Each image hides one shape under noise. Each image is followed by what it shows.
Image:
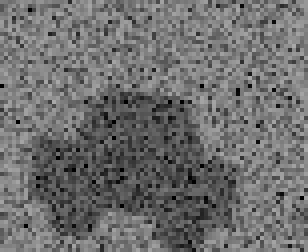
car
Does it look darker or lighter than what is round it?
darker
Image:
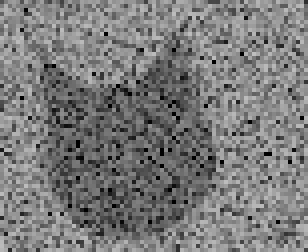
cat's head
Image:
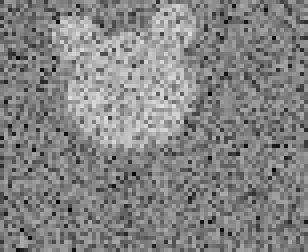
bear's head
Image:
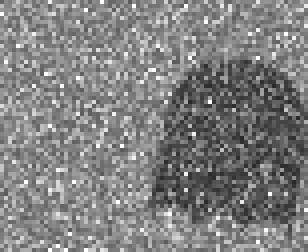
ghost
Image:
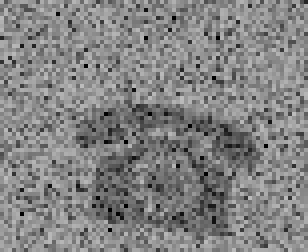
telephone
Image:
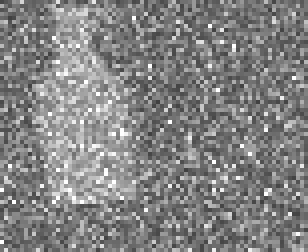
bottle
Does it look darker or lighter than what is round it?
lighter
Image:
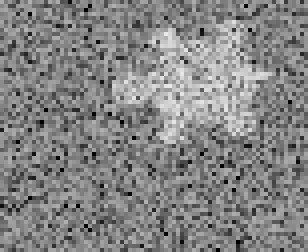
turtle
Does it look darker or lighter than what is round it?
lighter
